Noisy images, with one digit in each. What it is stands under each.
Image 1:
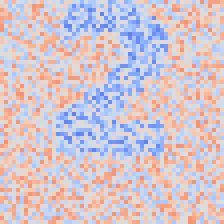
blue 2
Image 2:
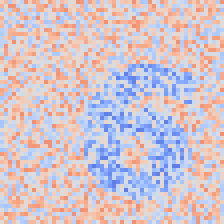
blue 6
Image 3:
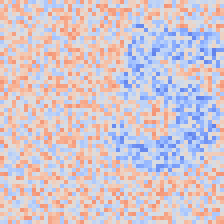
blue 5
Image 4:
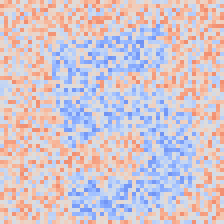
blue 5
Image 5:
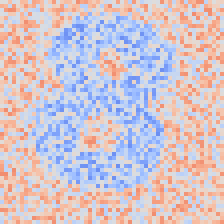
blue 8
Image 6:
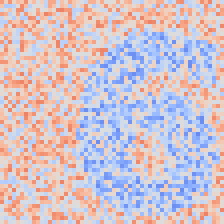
blue 6
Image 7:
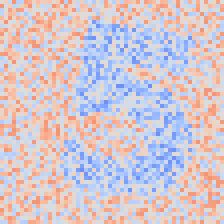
blue 5
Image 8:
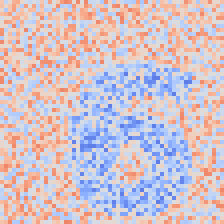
blue 6
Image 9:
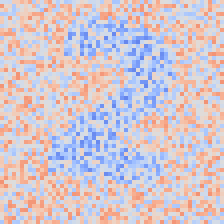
blue 2
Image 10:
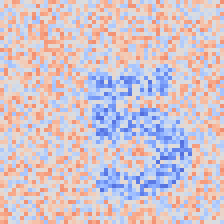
blue 5
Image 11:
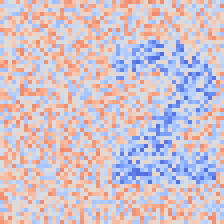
blue 2
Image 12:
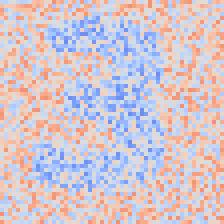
blue 3
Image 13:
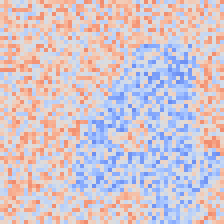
blue 4
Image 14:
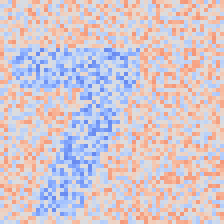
blue 7
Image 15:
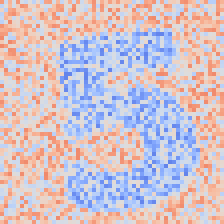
blue 5
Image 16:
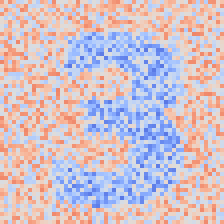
blue 3
